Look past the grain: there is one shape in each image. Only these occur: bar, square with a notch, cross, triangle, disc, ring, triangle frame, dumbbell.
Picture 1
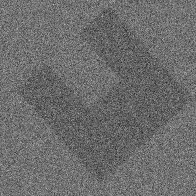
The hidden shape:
square with a notch
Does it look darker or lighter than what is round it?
darker
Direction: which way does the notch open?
up and left
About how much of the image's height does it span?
nearly all
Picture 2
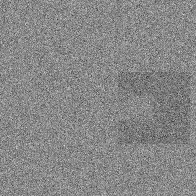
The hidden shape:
square with a notch
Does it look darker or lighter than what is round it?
darker
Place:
middle right
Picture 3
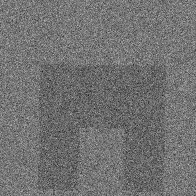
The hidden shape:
square with a notch
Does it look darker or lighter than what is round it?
darker
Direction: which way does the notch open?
down
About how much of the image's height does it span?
two thirds
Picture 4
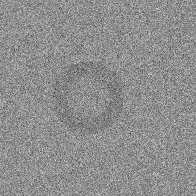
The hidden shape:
ring
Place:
centre
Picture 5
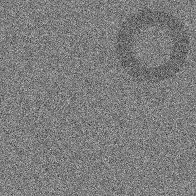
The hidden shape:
ring
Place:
top right
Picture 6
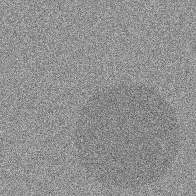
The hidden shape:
disc
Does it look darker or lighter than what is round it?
darker
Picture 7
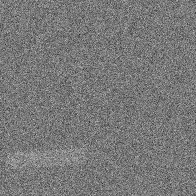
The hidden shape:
bar
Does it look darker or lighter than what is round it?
lighter
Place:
bottom left
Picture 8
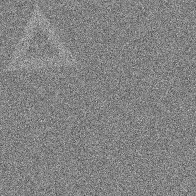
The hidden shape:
triangle frame
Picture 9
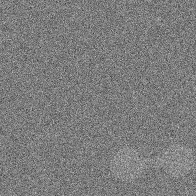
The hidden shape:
dumbbell
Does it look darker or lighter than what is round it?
lighter
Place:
bottom right
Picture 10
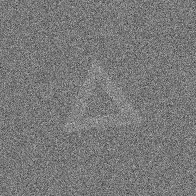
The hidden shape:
triangle frame
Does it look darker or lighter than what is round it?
lighter
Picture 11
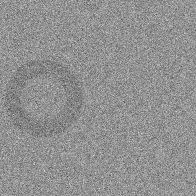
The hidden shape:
ring
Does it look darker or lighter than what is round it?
darker
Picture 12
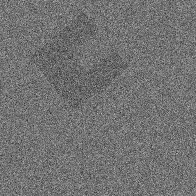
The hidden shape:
square with a notch
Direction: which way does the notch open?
up and right
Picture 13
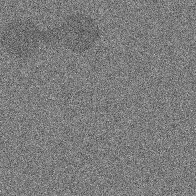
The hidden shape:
dumbbell
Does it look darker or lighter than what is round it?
darker
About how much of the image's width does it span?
half
